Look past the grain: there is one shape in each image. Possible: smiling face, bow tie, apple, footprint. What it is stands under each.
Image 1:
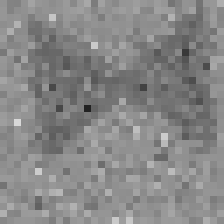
bow tie
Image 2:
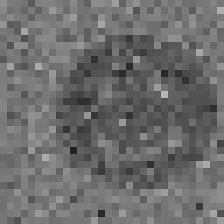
smiling face
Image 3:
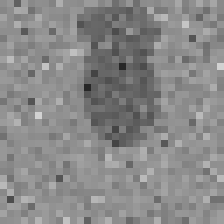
footprint
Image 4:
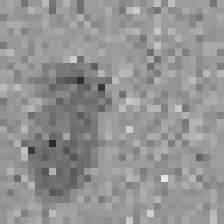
footprint
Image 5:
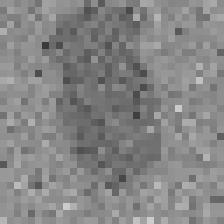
footprint
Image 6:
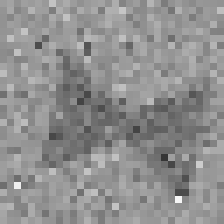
bow tie
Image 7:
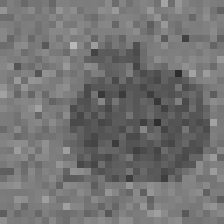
apple
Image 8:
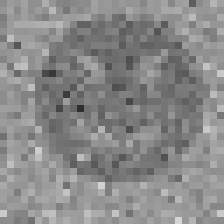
smiling face
